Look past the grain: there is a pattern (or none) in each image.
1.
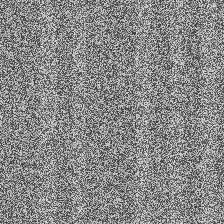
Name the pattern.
bands of columns
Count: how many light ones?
5
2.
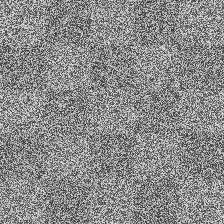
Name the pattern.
a checkerboard
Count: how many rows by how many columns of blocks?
5 by 5
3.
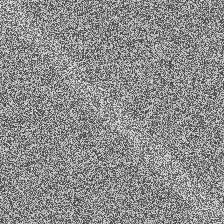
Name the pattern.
a diagonal band
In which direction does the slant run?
top left to bottom right
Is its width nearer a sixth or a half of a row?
a sixth
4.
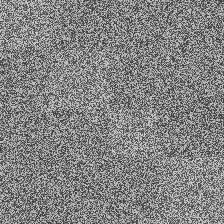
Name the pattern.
blocks along the diagonal
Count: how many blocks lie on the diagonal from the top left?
4
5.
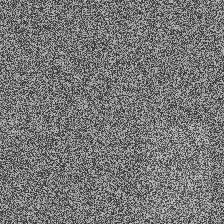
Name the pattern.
one block
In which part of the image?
bottom right
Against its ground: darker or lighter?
lighter
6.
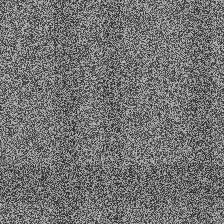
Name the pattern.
bands of rows crossing bands of columns
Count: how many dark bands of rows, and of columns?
1 and 3
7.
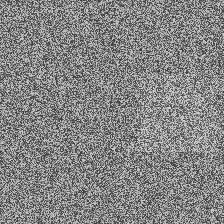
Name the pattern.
one block
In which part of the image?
middle right
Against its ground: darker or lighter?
lighter
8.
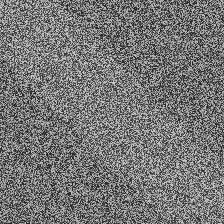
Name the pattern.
a diagonal band
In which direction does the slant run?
top left to bottom right
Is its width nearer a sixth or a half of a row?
a half
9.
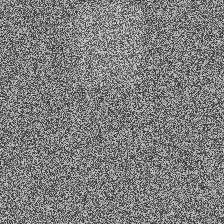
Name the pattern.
one block
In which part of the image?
top middle
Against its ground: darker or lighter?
lighter
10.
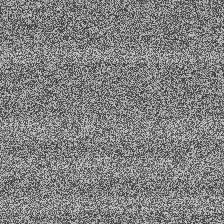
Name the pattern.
bands of rows
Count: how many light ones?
4
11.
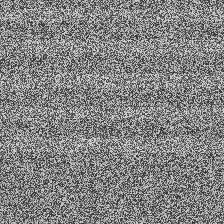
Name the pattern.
bands of rows
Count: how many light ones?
5
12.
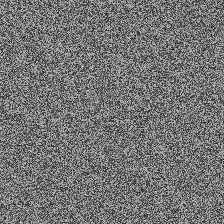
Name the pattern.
only noise
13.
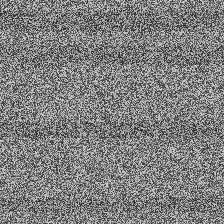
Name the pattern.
bands of rows
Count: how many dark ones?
4
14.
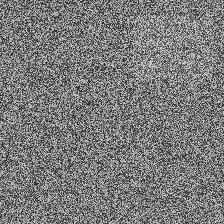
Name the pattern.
one block
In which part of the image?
top right
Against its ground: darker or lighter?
lighter
